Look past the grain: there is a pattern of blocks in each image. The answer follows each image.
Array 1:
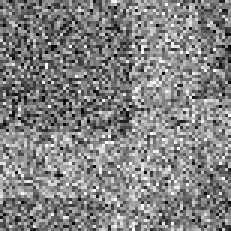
mirrored about the diagonal from the top left
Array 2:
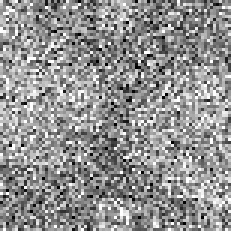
the same after a half turn
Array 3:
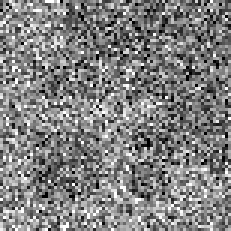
mirrored about the diagonal from the bottom left
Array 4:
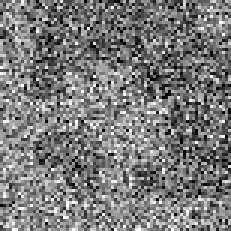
mirrored about the diagonal from the bottom left
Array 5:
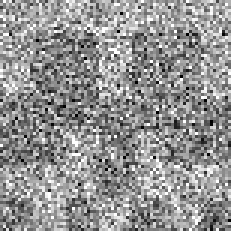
left and right mirror each other
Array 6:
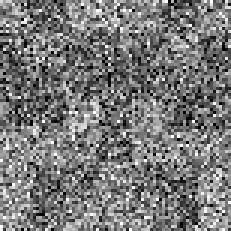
left and right mirror each other
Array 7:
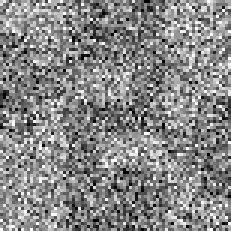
the same after a half turn
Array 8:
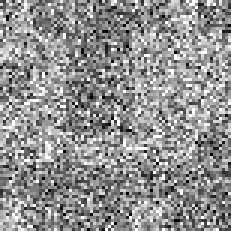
no symmetry
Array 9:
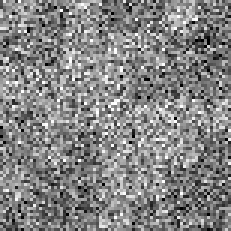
mirrored about the diagonal from the top left
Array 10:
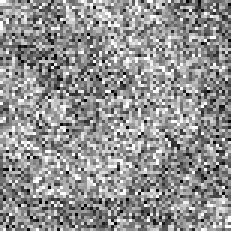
mirrored about the diagonal from the top left
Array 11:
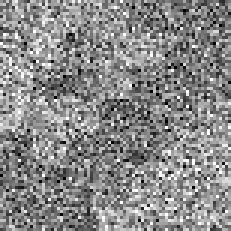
mirrored about the diagonal from the top left
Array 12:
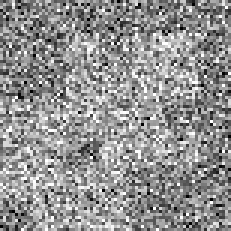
mirrored about the diagonal from the bottom left
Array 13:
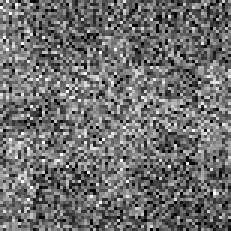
top and bottom mirror each other
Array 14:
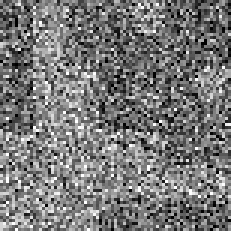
mirrored about the diagonal from the bottom left
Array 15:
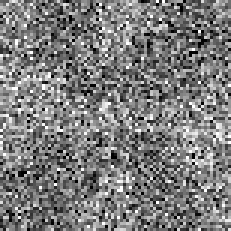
the same after a half turn
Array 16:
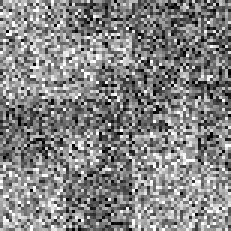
mirrored about the diagonal from the bottom left
